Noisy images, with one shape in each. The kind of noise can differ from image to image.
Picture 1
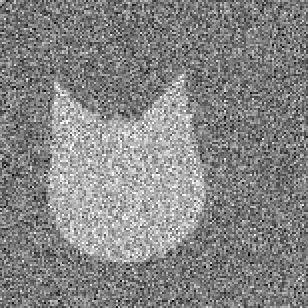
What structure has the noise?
low rank plus noise
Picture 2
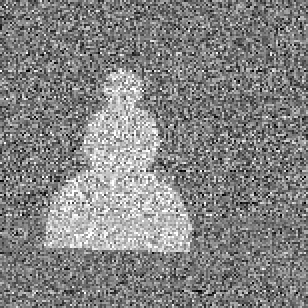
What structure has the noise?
rows of uneven size
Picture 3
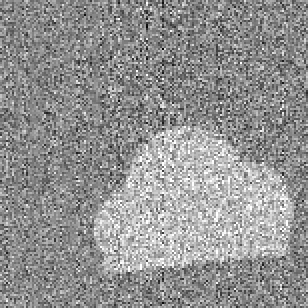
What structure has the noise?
columns of uneven size
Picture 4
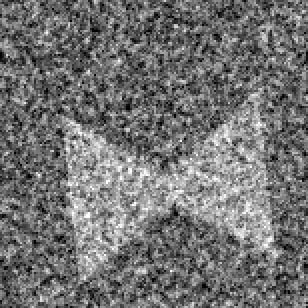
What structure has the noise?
blotchy
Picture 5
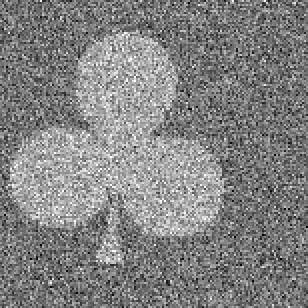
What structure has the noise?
low rank plus noise
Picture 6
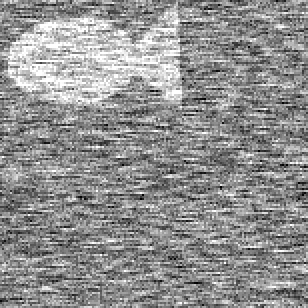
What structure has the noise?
streaked along the rows
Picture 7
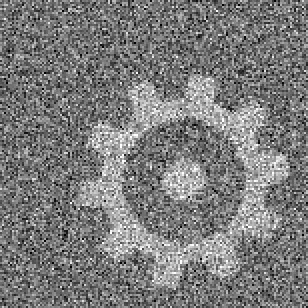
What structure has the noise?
low rank plus noise
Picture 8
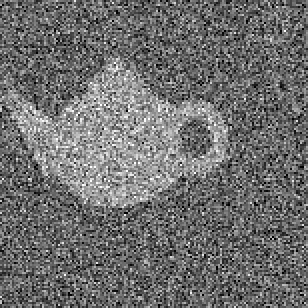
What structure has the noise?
low rank plus noise
